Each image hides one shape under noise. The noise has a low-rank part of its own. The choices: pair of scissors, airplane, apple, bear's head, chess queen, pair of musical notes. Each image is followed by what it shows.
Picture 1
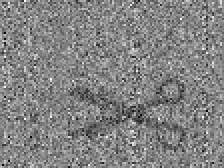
dark pair of scissors
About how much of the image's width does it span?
half
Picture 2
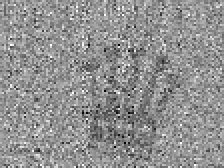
dark chess queen
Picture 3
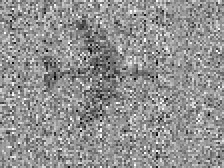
dark airplane
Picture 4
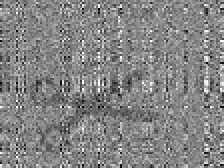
dark pair of scissors
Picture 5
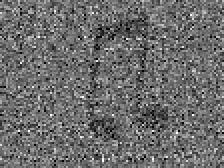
dark pair of musical notes
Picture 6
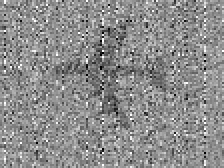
dark airplane
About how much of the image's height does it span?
two thirds
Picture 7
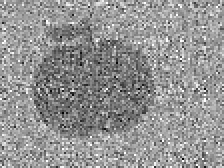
dark apple
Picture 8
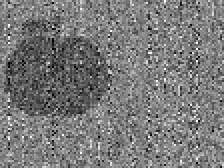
dark apple
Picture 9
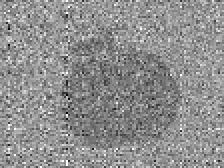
dark apple
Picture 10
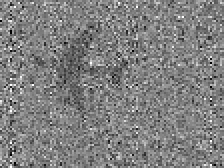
dark airplane
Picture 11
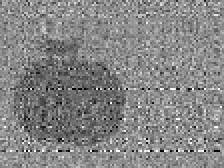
dark apple
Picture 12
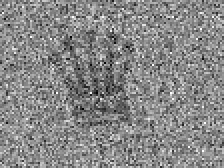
dark chess queen
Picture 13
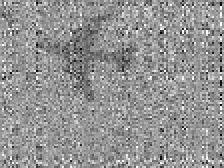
dark airplane
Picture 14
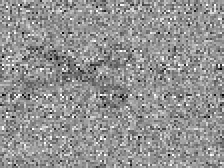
dark pair of scissors
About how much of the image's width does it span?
half
